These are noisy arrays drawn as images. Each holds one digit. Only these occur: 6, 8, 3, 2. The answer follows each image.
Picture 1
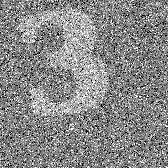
3
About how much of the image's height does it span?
two thirds
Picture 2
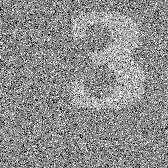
3
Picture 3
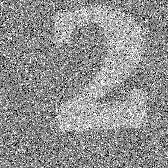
2
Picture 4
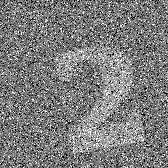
2
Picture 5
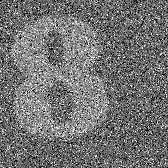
8
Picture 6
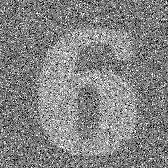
6
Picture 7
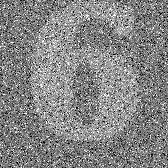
6
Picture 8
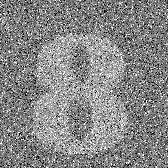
8
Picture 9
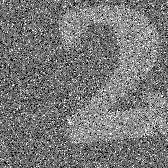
2
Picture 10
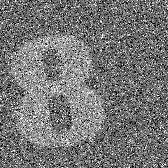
8
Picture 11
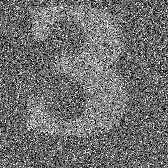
3
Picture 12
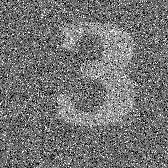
3
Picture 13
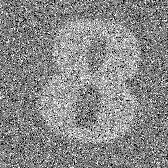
8
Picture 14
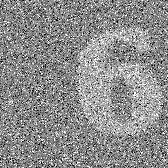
6
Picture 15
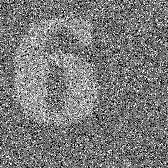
6
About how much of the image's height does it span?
two thirds
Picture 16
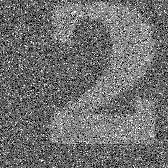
2
